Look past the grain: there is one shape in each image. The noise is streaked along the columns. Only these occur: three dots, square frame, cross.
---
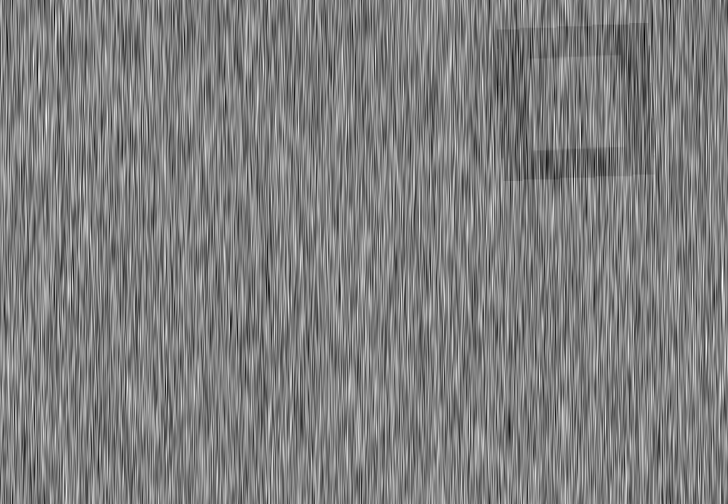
square frame
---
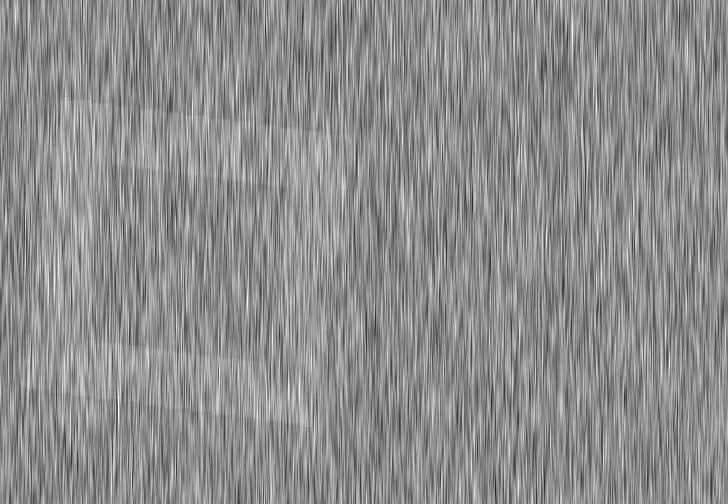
square frame
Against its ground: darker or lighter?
lighter
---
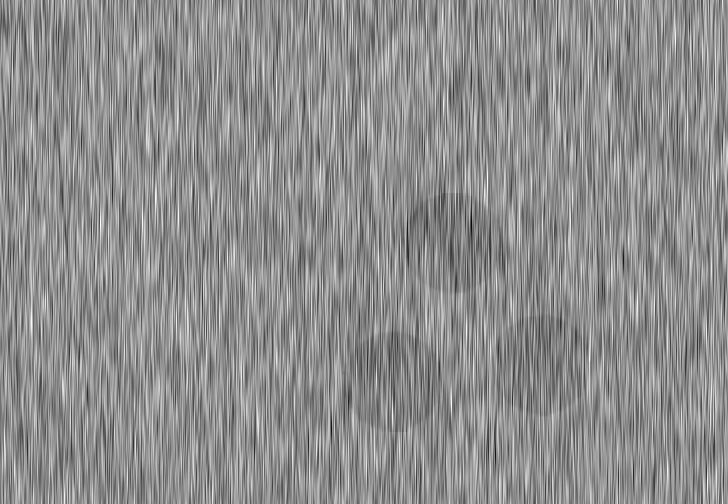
three dots
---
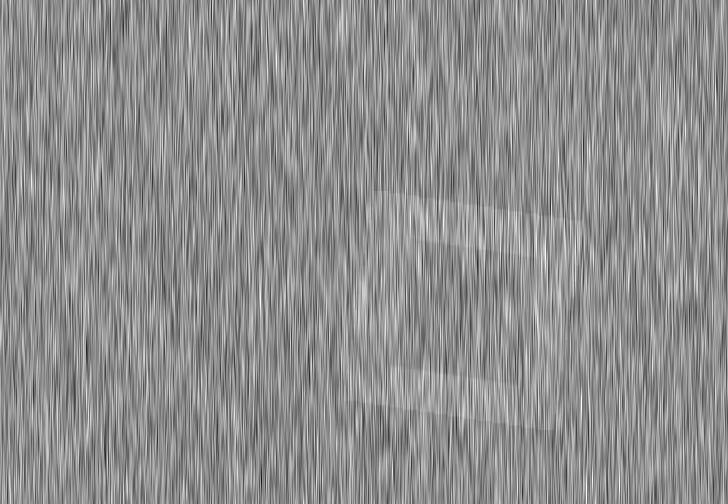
square frame
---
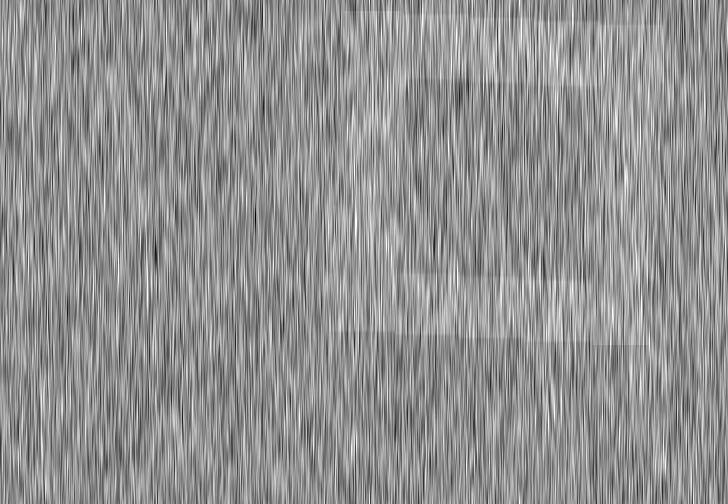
square frame
